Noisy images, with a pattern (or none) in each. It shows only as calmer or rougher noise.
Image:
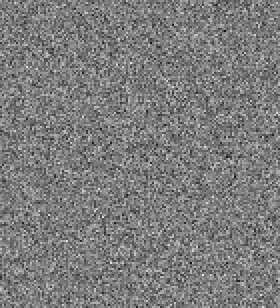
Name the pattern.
only noise
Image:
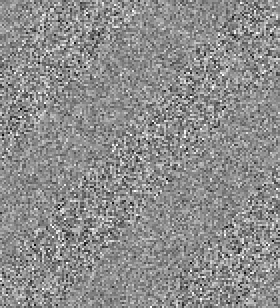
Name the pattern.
diagonal stripes
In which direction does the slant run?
bottom left to top right
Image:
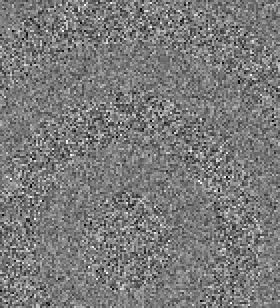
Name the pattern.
rings round one point
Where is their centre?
bottom middle
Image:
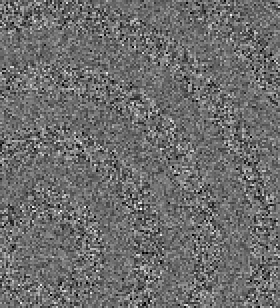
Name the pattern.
rings round one point
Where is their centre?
bottom left
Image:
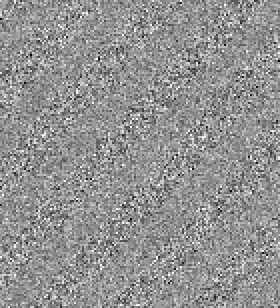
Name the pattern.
diagonal stripes
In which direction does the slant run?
bottom left to top right
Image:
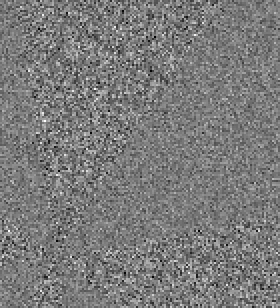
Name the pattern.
spokes from one point
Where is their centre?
bottom left
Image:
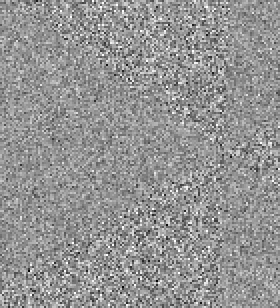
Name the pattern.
spokes from one point
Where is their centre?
middle right
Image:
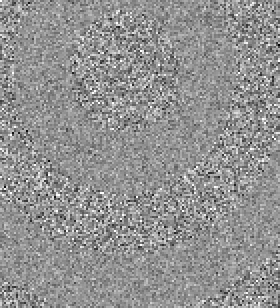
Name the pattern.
rings round one point
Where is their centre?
top middle
